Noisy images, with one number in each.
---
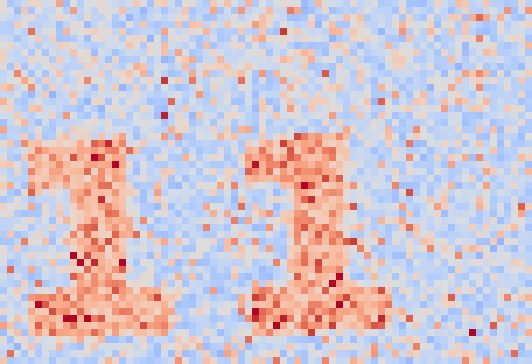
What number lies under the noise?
11
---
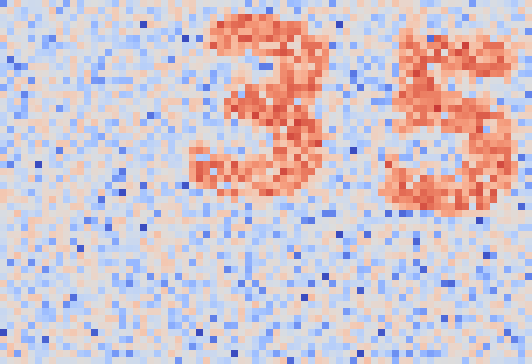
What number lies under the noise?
35
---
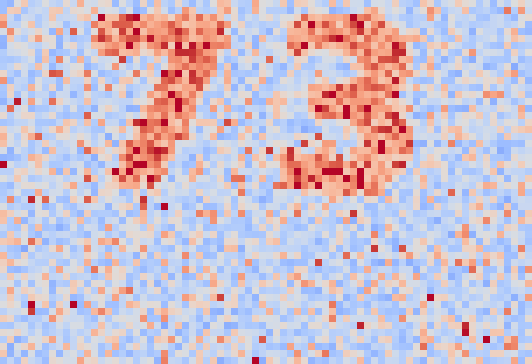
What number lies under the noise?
73
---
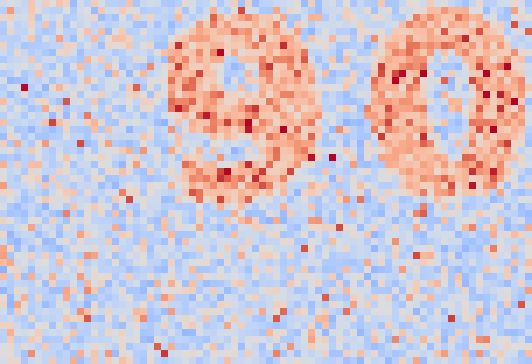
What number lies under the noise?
90
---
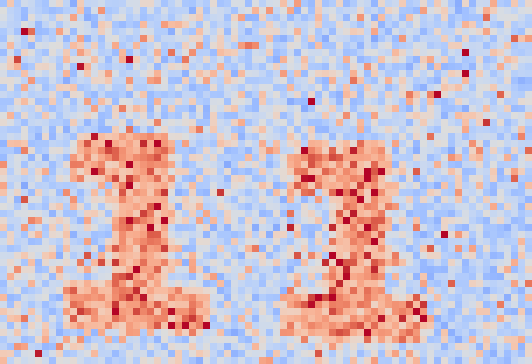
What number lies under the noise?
11
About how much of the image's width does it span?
two thirds
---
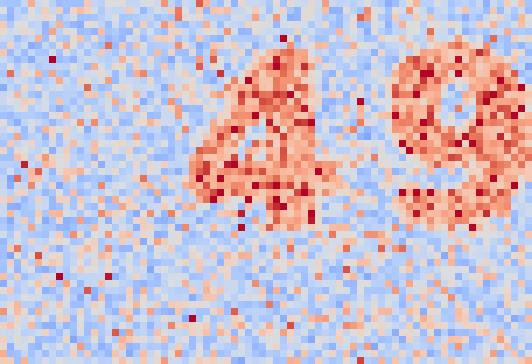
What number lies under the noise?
49
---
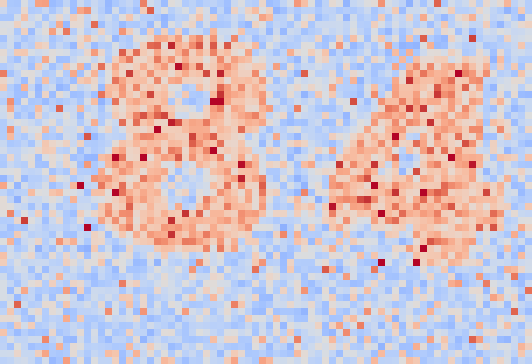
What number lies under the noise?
84
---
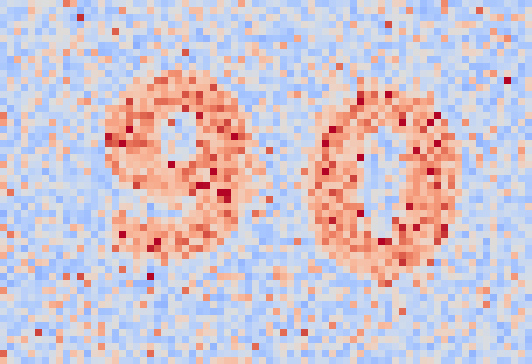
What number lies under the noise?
90
